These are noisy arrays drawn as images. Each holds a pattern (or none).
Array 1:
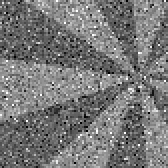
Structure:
spokes from one point
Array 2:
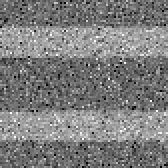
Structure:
horizontal stripes
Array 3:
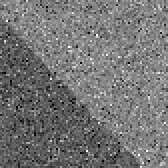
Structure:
a sharp edge
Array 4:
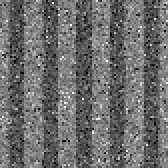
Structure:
vertical stripes
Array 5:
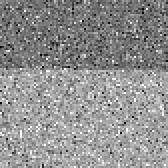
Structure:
a sharp edge
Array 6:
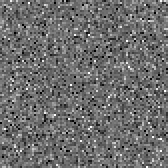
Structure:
only noise
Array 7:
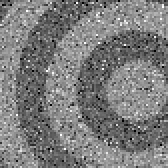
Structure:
rings round one point
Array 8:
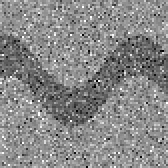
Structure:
a wavy band
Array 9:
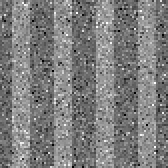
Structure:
vertical stripes
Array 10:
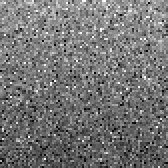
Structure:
a smooth slope
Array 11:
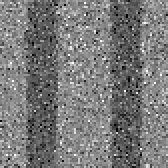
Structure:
vertical stripes
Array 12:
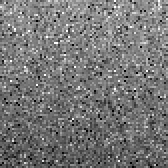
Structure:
a smooth slope
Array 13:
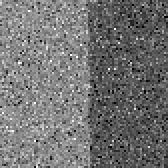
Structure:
a sharp edge
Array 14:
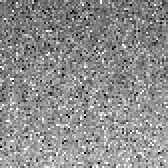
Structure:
a smooth slope
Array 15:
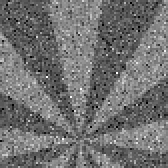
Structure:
spokes from one point
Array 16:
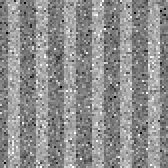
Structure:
vertical stripes
